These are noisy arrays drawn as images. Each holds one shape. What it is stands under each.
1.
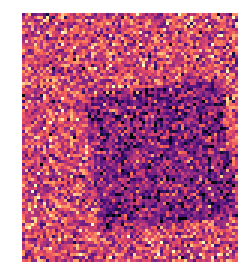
dark square
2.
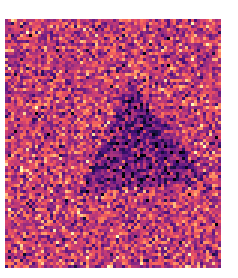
dark triangle
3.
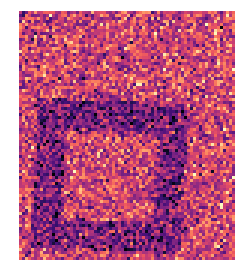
dark square frame
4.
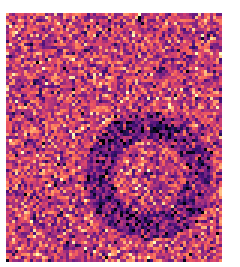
dark ring
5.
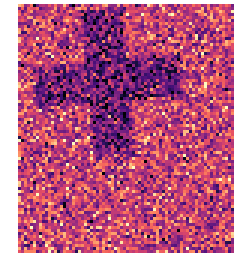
dark cross
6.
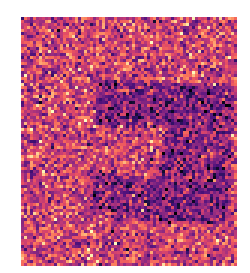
dark square with a notch
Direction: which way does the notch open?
left
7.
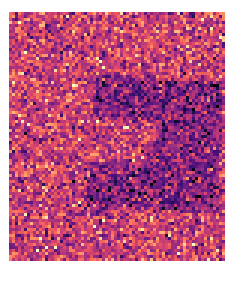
dark square with a notch
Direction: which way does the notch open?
left
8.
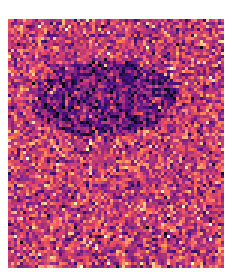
dark ellipse
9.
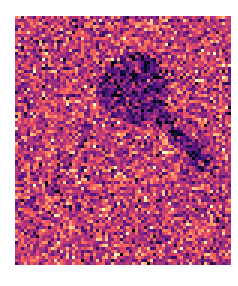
dark lollipop
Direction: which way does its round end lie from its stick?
up and left
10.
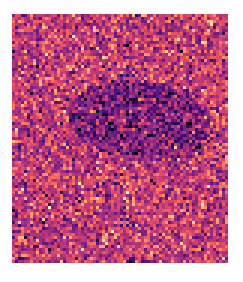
dark ellipse
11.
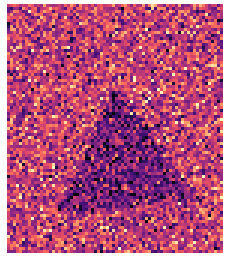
dark triangle
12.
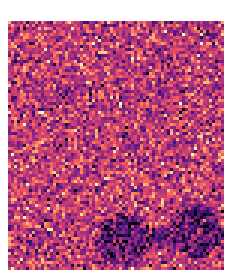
dark dumbbell
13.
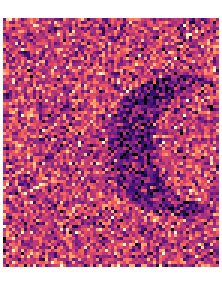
dark crescent
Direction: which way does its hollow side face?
right
